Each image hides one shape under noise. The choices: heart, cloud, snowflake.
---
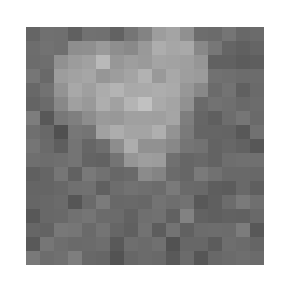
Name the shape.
heart
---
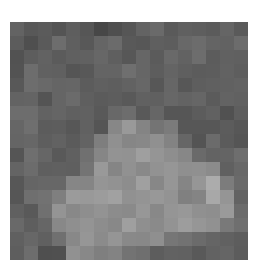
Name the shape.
cloud
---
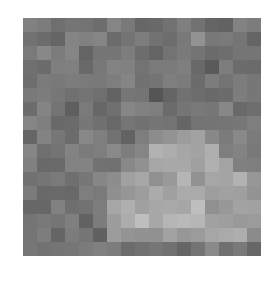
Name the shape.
cloud
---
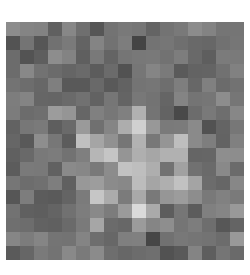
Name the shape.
snowflake
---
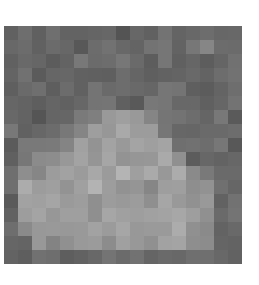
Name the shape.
cloud
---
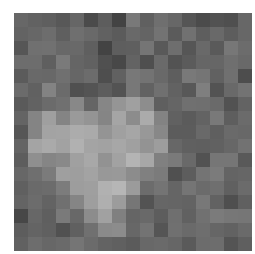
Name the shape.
heart
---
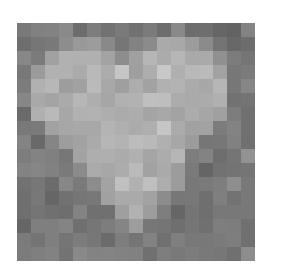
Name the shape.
heart
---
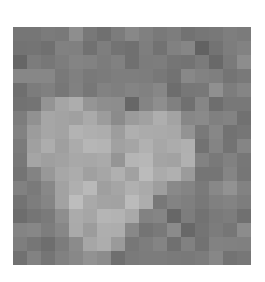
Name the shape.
heart
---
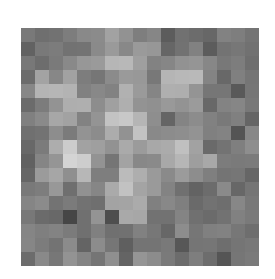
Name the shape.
snowflake
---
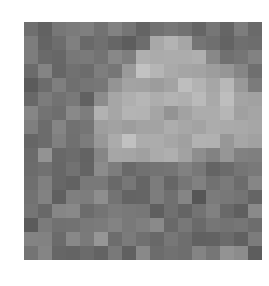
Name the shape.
cloud
